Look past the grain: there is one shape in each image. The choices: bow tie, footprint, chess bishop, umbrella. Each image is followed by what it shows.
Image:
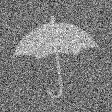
umbrella
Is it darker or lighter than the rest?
lighter
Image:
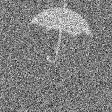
umbrella
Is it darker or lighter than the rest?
lighter
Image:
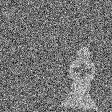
chess bishop
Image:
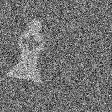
chess bishop
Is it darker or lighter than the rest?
lighter
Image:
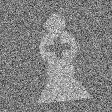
chess bishop
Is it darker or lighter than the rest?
lighter
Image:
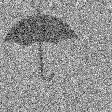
umbrella
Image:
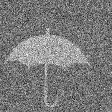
umbrella
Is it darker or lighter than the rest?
lighter
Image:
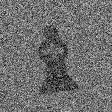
chess bishop
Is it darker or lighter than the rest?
darker
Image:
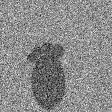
footprint
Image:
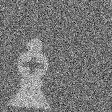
chess bishop
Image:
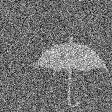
umbrella
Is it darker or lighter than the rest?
lighter
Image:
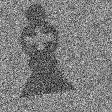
chess bishop
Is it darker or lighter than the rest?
darker
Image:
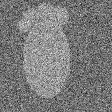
footprint
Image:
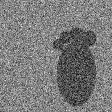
footprint
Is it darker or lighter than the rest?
darker
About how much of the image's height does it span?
two thirds
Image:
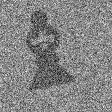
chess bishop
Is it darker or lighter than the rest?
darker
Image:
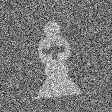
chess bishop
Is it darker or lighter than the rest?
lighter
